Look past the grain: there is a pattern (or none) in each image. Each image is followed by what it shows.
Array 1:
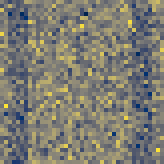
bands of columns
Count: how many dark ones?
2
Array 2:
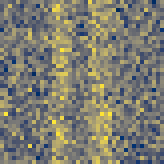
bands of columns
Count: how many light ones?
2
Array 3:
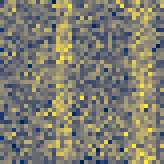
bands of columns
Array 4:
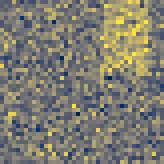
one block
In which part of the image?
top right
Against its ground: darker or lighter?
lighter
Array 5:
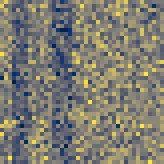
bands of columns
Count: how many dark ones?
2
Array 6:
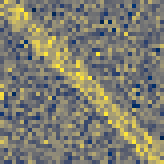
a diagonal band
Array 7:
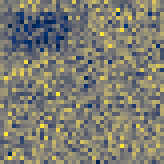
one block
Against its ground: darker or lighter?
darker
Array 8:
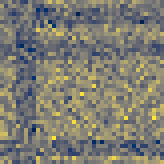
bands of rows crossing bands of columns
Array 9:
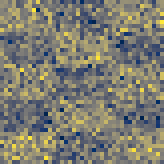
a checkerboard
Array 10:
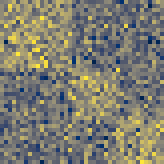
blocks along the diagonal
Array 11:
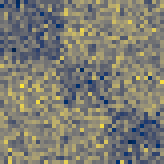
blocks along the diagonal
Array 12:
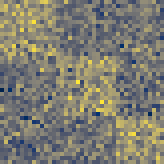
blocks along the diagonal
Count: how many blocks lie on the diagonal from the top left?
3
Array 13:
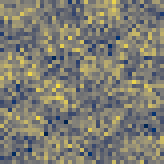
a checkerboard
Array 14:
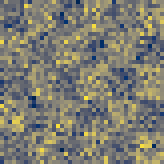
a checkerboard
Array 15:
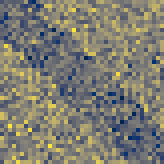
a diagonal band
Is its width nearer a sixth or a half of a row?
a half
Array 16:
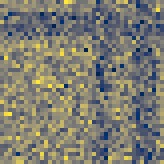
bands of rows crossing bands of columns
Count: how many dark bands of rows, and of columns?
1 and 2
